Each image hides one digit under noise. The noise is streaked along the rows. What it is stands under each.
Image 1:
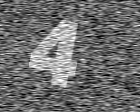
light 4
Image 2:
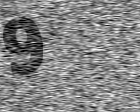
dark 9
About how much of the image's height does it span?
half
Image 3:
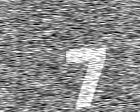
light 7
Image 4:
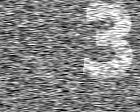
light 3
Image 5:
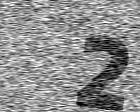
dark 2
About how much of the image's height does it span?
two thirds
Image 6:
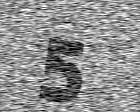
dark 5
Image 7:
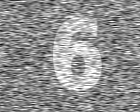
light 6
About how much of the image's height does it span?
two thirds
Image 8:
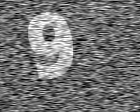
light 9
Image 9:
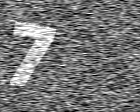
light 7
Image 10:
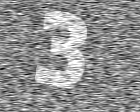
light 3
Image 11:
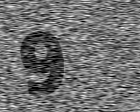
dark 9
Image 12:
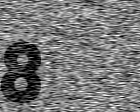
dark 8
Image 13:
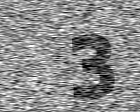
dark 3
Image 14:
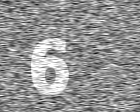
light 6
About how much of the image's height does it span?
half
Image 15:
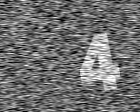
light 4
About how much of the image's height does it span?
half
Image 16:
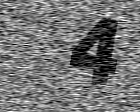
dark 4
